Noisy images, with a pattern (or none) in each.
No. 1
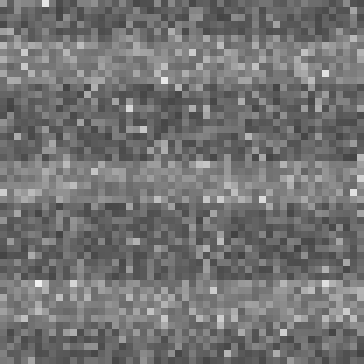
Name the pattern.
horizontal stripes
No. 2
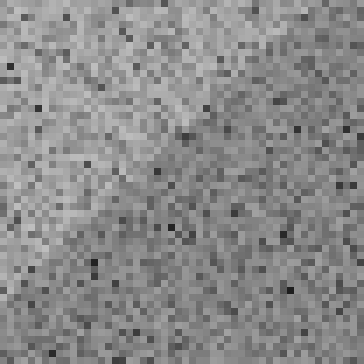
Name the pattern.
a sharp edge
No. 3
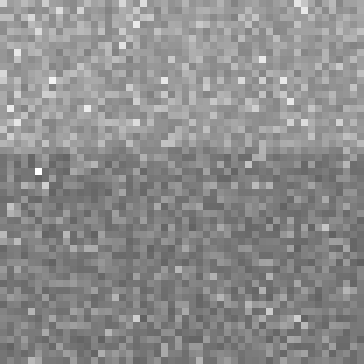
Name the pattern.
a sharp edge
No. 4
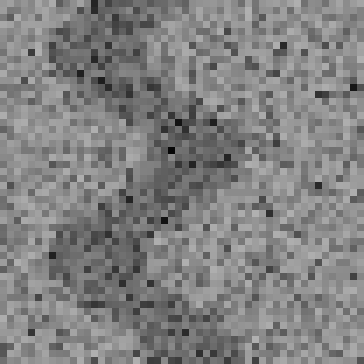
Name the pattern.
a wavy band
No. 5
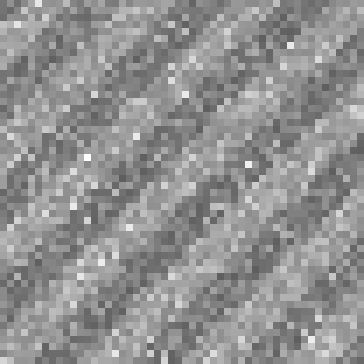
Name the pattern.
diagonal stripes
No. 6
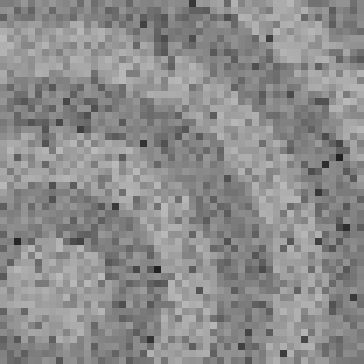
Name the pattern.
rings round one point
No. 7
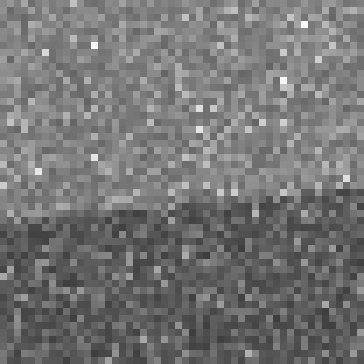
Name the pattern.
a sharp edge
